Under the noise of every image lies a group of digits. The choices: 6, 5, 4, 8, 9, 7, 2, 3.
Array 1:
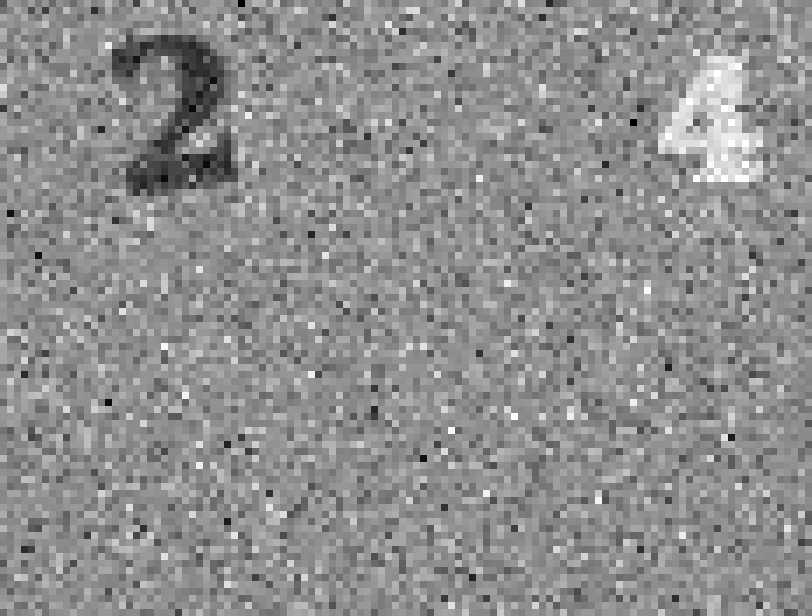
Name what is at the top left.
2
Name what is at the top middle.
nothing
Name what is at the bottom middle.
nothing
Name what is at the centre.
nothing
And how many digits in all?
2
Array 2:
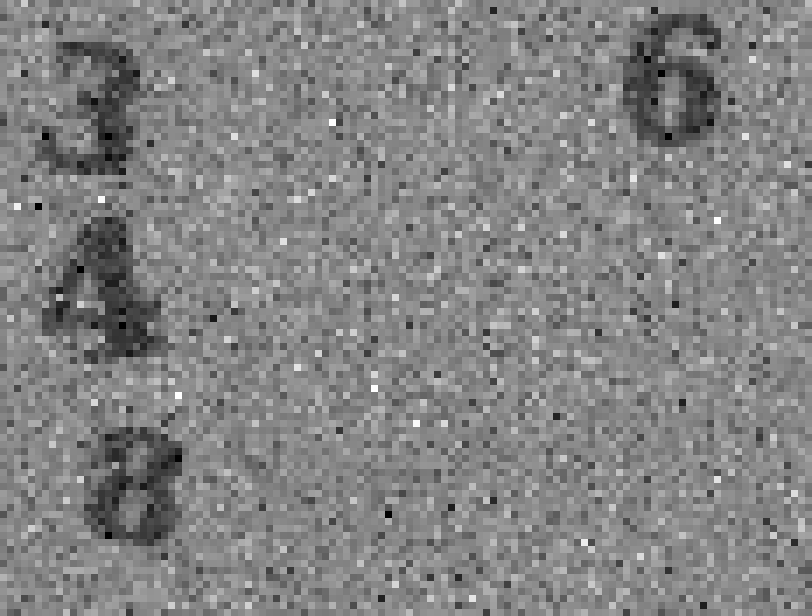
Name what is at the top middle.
nothing
